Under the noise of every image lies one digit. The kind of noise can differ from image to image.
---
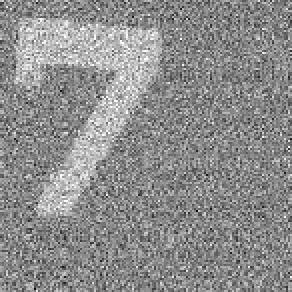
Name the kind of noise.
low rank plus noise
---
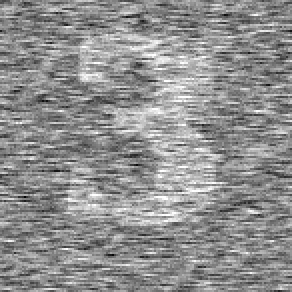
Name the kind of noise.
streaked along the rows
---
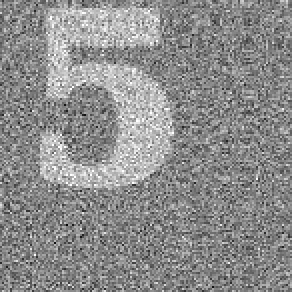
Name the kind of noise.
low rank plus noise
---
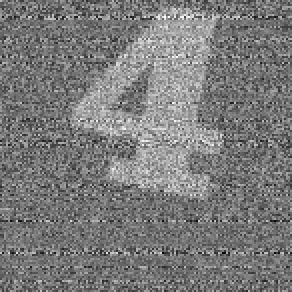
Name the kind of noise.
rows of uneven size
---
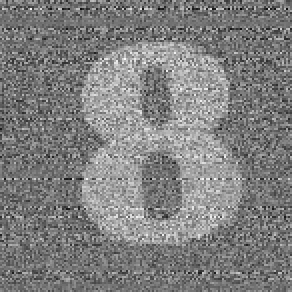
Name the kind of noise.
rows of uneven size
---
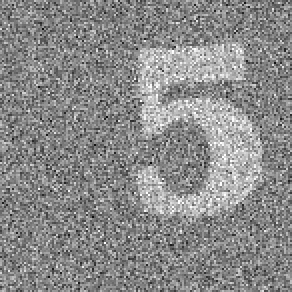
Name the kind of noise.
independent entries
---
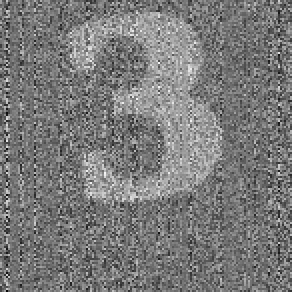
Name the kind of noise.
columns of uneven size
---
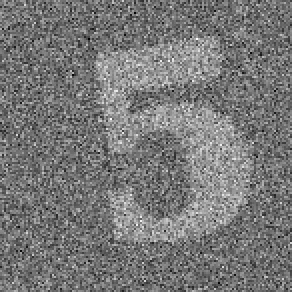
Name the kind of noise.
independent entries
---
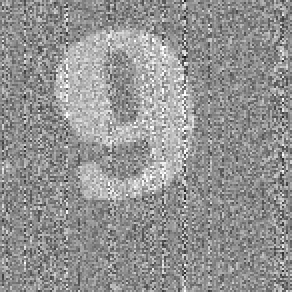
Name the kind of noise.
columns of uneven size
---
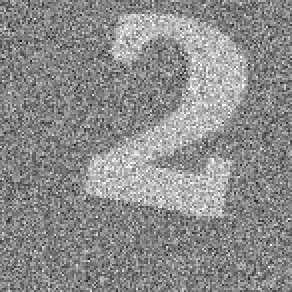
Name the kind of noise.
independent entries
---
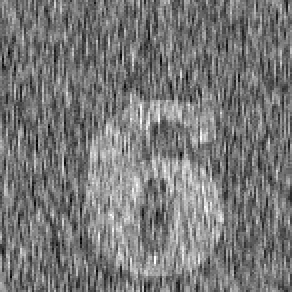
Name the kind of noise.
streaked along the columns
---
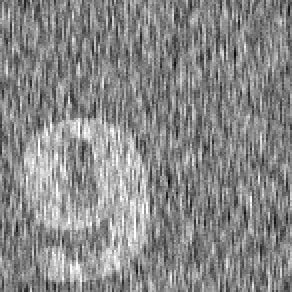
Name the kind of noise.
streaked along the columns
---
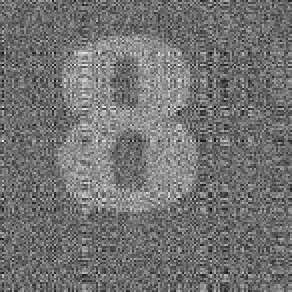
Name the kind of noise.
low rank plus noise
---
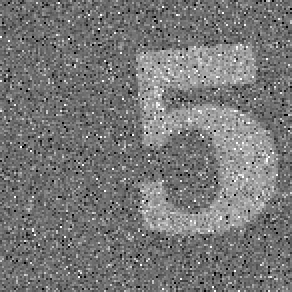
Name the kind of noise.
heavy tails
